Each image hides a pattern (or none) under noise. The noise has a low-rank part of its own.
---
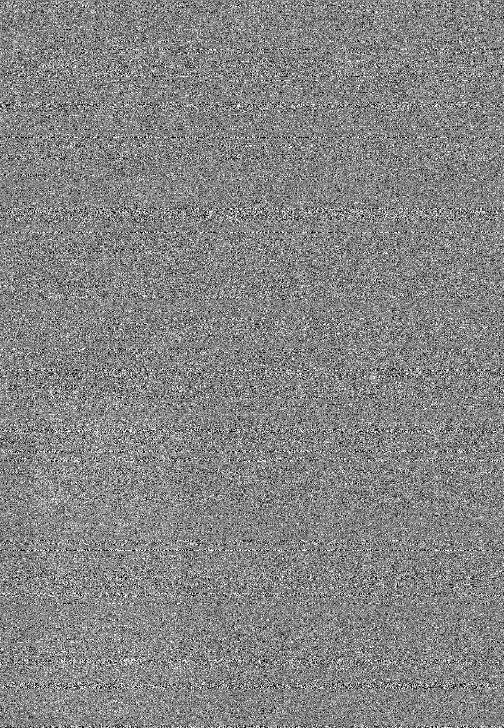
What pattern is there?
one block
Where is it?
bottom left
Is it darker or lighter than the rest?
lighter
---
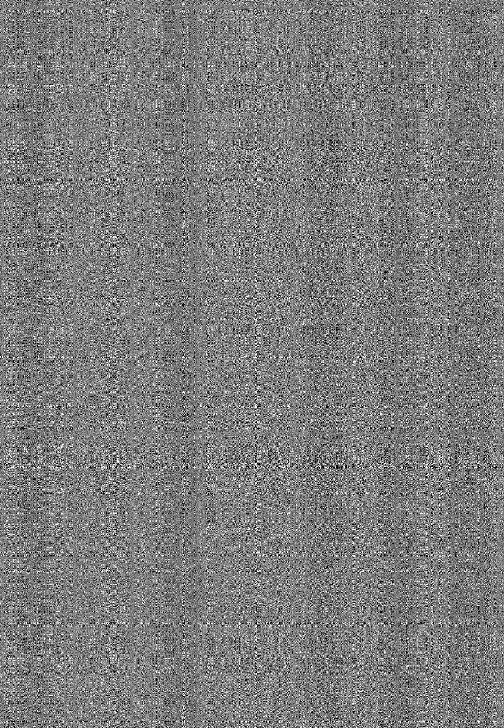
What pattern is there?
bands of columns
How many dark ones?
5
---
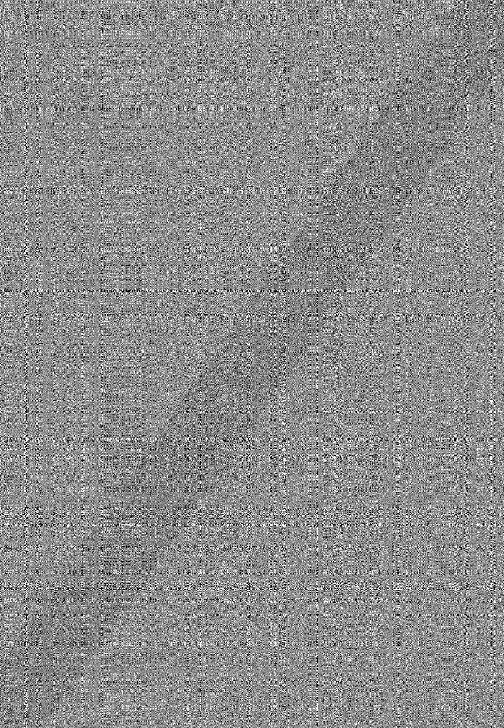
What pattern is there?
a diagonal band
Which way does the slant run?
bottom left to top right
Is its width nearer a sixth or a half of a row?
a sixth
